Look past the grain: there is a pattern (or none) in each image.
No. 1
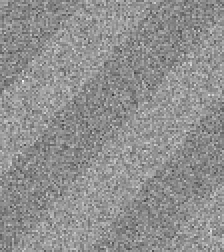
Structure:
diagonal stripes
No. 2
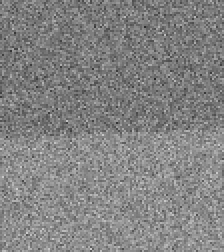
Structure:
a sharp edge
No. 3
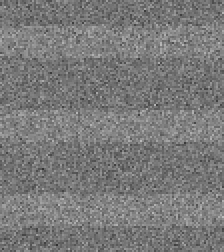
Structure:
horizontal stripes
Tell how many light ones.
3
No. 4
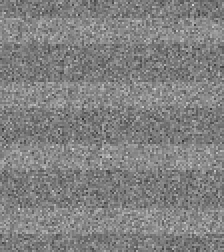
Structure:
horizontal stripes
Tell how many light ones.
4
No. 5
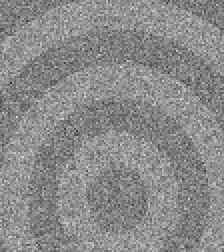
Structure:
rings round one point
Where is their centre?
bottom middle
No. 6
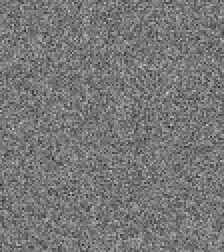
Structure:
only noise
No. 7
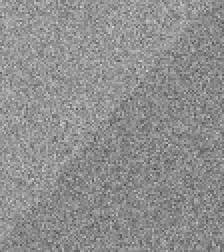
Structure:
a sharp edge
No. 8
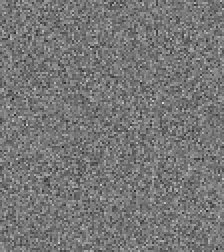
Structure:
only noise
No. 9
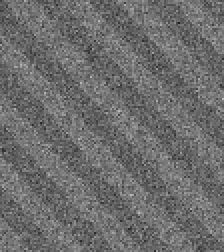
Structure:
diagonal stripes
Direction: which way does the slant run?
top left to bottom right
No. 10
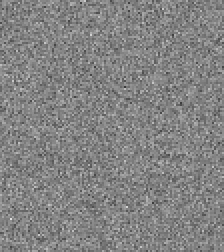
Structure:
only noise
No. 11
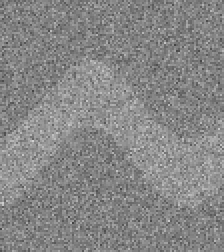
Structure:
a wavy band
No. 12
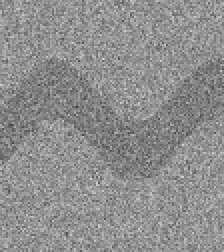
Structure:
a wavy band
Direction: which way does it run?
left to right
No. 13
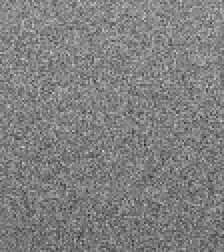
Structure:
a smooth slope
